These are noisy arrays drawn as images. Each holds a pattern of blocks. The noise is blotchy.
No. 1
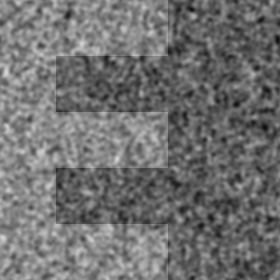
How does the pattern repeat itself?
top and bottom mirror each other
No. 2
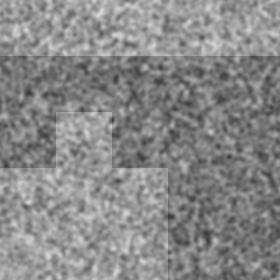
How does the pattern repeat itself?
no symmetry
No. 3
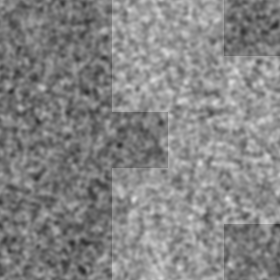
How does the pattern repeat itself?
top and bottom mirror each other
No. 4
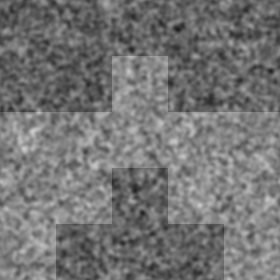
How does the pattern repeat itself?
left and right mirror each other
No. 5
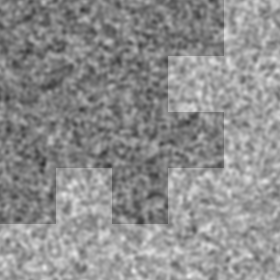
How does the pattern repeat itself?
mirrored about the diagonal from the top left
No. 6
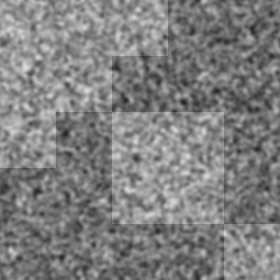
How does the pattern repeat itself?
mirrored about the diagonal from the top left
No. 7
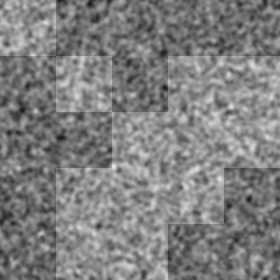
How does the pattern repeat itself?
mirrored about the diagonal from the top left
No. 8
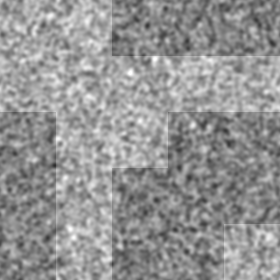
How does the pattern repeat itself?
mirrored about the diagonal from the top left
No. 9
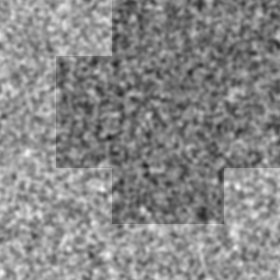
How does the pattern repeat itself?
mirrored about the diagonal from the bottom left
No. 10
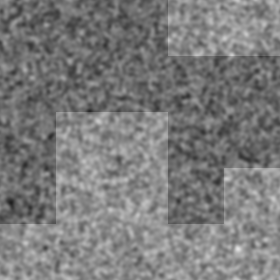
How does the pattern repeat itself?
no symmetry
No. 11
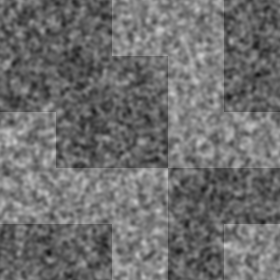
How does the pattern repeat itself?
mirrored about the diagonal from the top left
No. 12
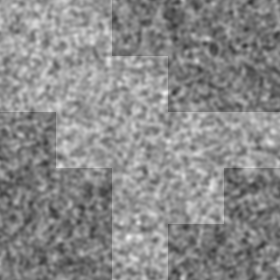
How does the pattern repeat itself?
mirrored about the diagonal from the top left
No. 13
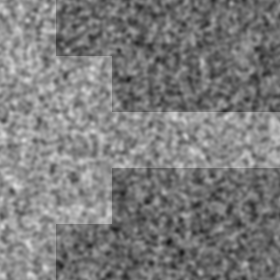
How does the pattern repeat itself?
top and bottom mirror each other
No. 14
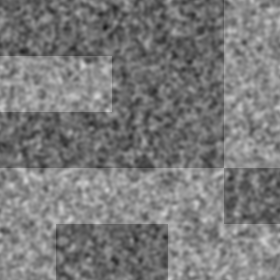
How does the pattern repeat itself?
no symmetry
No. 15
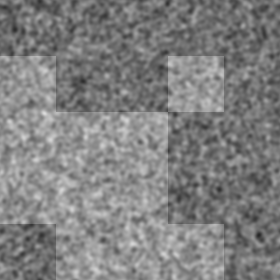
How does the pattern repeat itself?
mirrored about the diagonal from the bottom left
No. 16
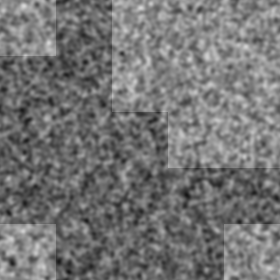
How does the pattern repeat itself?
mirrored about the diagonal from the bottom left
